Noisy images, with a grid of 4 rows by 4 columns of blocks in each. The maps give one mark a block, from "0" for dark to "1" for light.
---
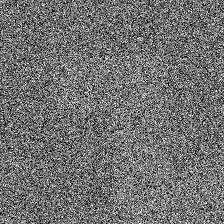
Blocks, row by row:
0 0 0 0
0 1 1 0
0 0 1 0
0 0 1 1
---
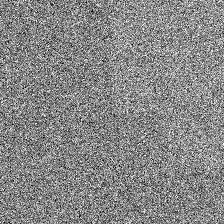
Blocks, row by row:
0 0 1 1
0 0 1 1
0 0 0 1
0 0 0 0
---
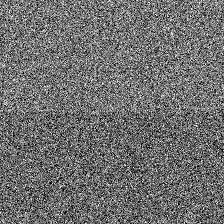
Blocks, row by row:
1 1 1 1
1 1 1 1
0 0 0 0
0 0 0 0
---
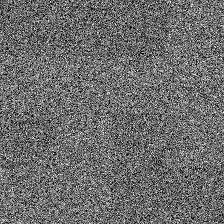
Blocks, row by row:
0 0 0 1
1 1 1 1
0 1 0 1
1 1 0 0
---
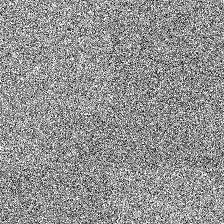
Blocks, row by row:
1 1 0 0
1 1 0 0
1 0 0 0
0 0 1 1
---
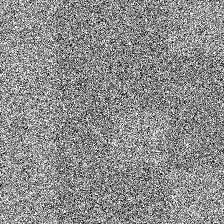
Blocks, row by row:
1 0 0 1
1 0 0 0
1 0 1 0
1 0 0 1
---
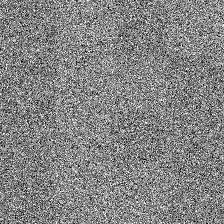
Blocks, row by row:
0 1 0 1
0 1 1 0
0 1 0 0
0 1 1 0
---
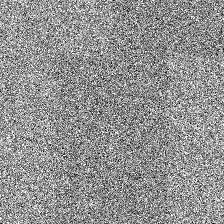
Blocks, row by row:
1 1 0 0
1 0 0 1
1 0 0 1
1 0 0 1
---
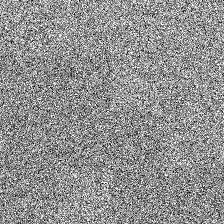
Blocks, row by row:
1 1 1 1
0 0 1 1
0 0 0 1
0 1 0 0
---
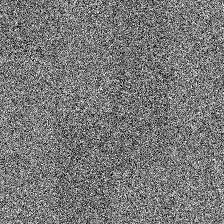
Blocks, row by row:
0 1 0 1
1 1 0 1
1 0 0 1
1 0 1 1
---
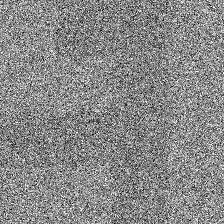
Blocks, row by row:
1 0 0 1
1 1 0 1
0 0 0 1
1 1 0 1
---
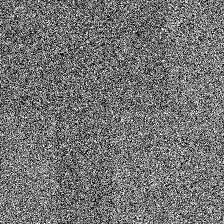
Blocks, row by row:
0 0 0 1
0 0 0 1
1 0 1 1
1 0 1 1
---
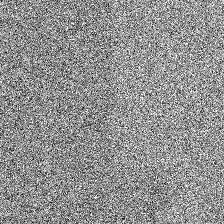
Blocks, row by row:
0 0 1 1
0 0 1 1
0 0 1 1
0 0 0 1
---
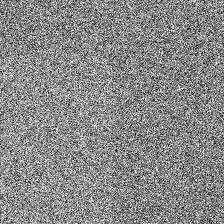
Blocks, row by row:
0 0 0 0
1 1 0 0
1 1 0 0
1 1 0 0
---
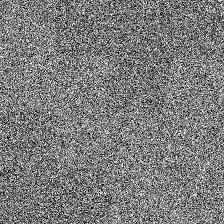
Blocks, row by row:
1 0 0 0
1 1 0 1
0 1 1 1
0 0 1 1
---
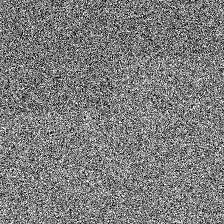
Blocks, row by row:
0 0 0 0
0 0 1 1
1 1 1 1
1 1 1 1
